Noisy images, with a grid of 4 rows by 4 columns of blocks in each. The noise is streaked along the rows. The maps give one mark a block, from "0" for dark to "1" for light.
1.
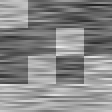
1 0 0 0
0 0 1 0
0 1 0 1
1 1 1 1
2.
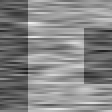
0 1 1 1
0 1 1 0
0 1 1 0
0 1 1 1
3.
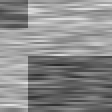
0 1 1 1
1 1 1 1
1 0 0 0
1 0 0 0
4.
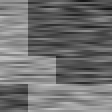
1 0 0 0
1 0 0 0
1 1 0 0
0 1 1 1
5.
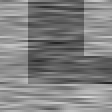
1 0 0 1
1 0 0 1
1 0 0 0
1 1 1 1
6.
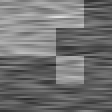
1 1 1 0
1 1 0 0
0 0 1 0
0 0 0 0
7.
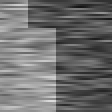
1 0 0 0
1 1 0 0
1 1 0 0
1 1 0 0
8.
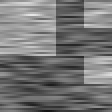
1 1 0 1
1 1 0 0
0 0 0 1
0 0 0 0
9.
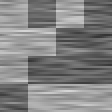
1 0 1 0
1 1 0 0
1 0 0 0
0 1 1 1
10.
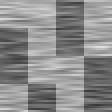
1 1 0 1
0 1 0 1
0 1 1 0
1 0 1 0
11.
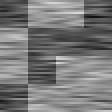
0 1 1 0
1 0 0 0
1 0 1 1
0 1 1 1
